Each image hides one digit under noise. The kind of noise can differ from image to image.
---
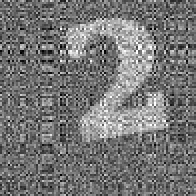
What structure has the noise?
low rank plus noise
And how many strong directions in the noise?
one
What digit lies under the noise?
2
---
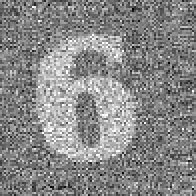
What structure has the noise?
low rank plus noise
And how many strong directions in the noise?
five to eight
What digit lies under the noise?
6
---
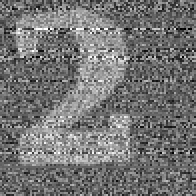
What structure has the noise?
rows of uneven size
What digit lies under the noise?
2
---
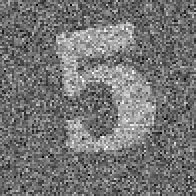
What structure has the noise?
independent entries
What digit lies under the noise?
5
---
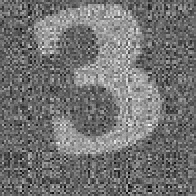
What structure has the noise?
low rank plus noise
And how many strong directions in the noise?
two
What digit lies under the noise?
3
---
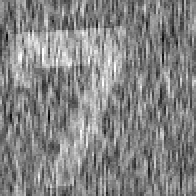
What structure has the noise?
streaked along the columns
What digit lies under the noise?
7
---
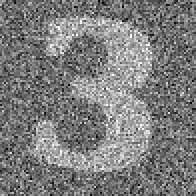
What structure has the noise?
independent entries
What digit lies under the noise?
3
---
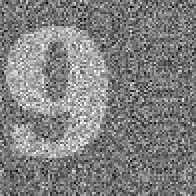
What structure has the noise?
low rank plus noise
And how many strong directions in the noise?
five to eight
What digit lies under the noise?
9
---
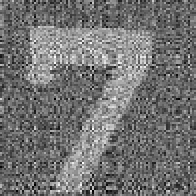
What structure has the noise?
low rank plus noise
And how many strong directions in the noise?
two
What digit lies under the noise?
7
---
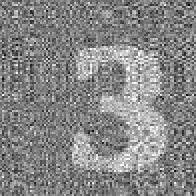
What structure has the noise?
low rank plus noise
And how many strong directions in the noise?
two
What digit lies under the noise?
3
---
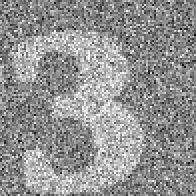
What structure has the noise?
independent entries
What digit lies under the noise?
3
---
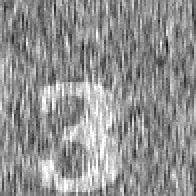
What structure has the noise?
streaked along the columns
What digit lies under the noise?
3
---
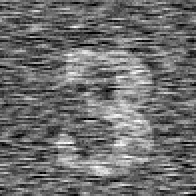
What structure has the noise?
streaked along the rows
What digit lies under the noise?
3
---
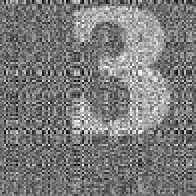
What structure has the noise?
low rank plus noise
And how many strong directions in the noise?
one
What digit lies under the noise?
3
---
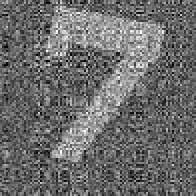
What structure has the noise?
low rank plus noise
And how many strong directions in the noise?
two
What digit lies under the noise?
7
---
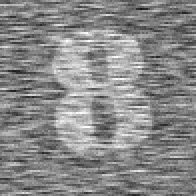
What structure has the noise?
streaked along the rows
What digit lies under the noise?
8
